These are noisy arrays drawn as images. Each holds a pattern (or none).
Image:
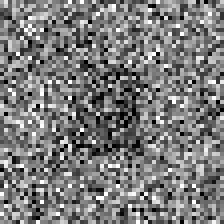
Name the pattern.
one block
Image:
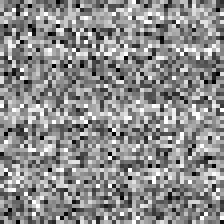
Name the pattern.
bands of rows
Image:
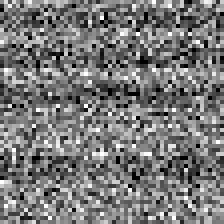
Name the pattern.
bands of rows
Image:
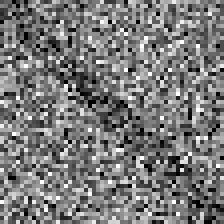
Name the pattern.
a diagonal band
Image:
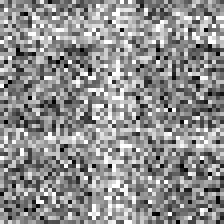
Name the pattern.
bands of rows crossing bands of columns
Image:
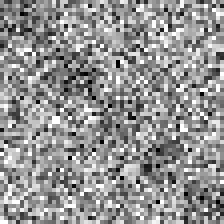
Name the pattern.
blocks along the diagonal
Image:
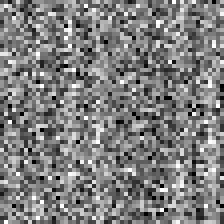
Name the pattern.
bands of columns
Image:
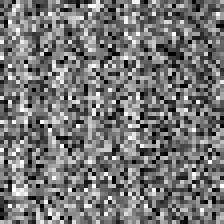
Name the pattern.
bands of columns
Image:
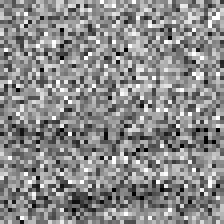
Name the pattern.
bands of rows
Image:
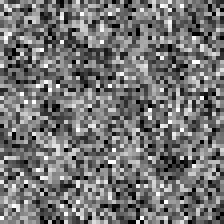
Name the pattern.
a checkerboard
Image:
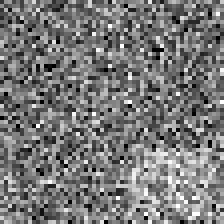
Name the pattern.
one block
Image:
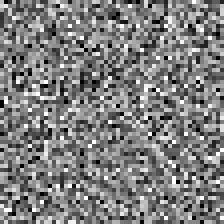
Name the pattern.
only noise
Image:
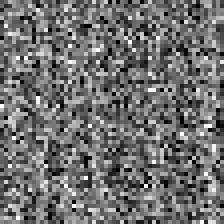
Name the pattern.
bands of columns
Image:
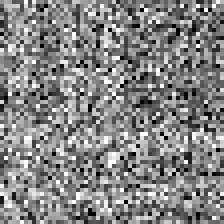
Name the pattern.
bands of rows crossing bands of columns
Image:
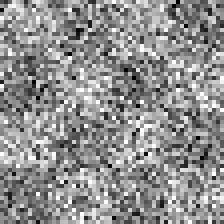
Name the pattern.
a checkerboard
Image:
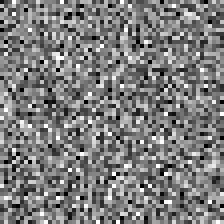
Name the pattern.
only noise
